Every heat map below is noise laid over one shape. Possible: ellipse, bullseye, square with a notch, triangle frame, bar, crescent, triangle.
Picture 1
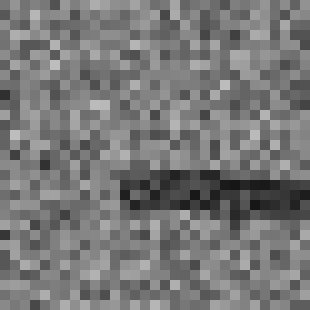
bar
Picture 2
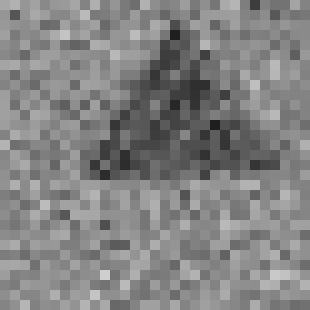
triangle
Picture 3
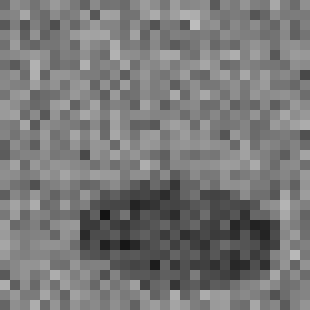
ellipse
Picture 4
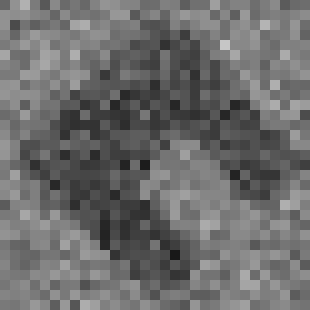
square with a notch
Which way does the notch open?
down and right
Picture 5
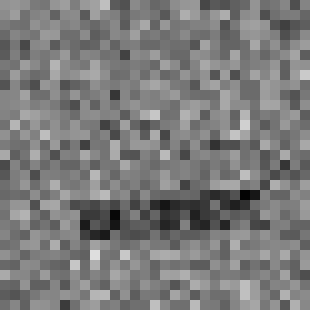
bar
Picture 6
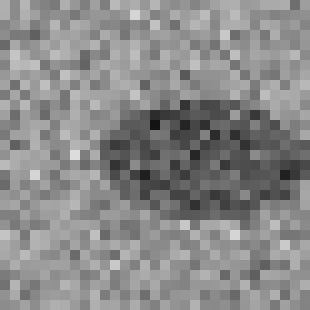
ellipse
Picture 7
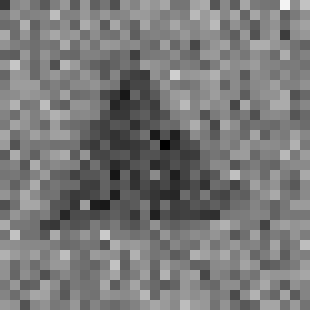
triangle
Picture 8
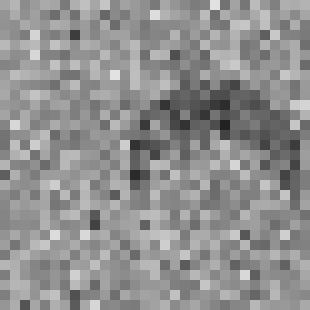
crescent
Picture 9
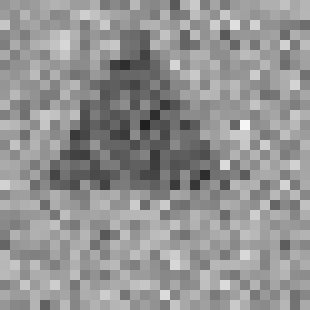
triangle
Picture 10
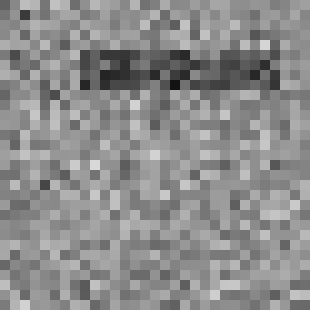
bar
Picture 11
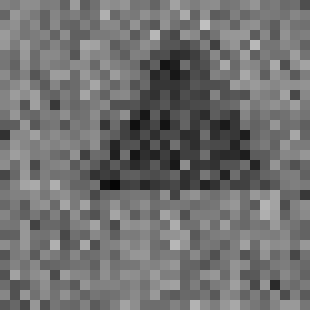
triangle
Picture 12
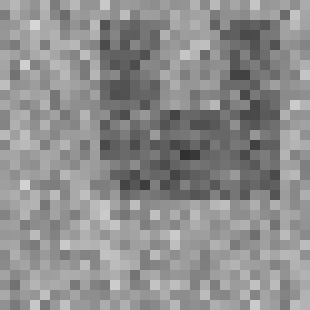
square with a notch
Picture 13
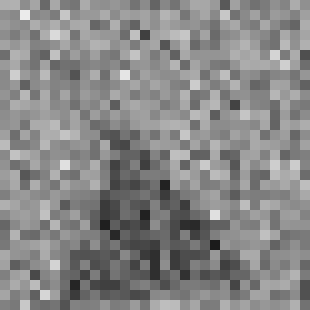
triangle
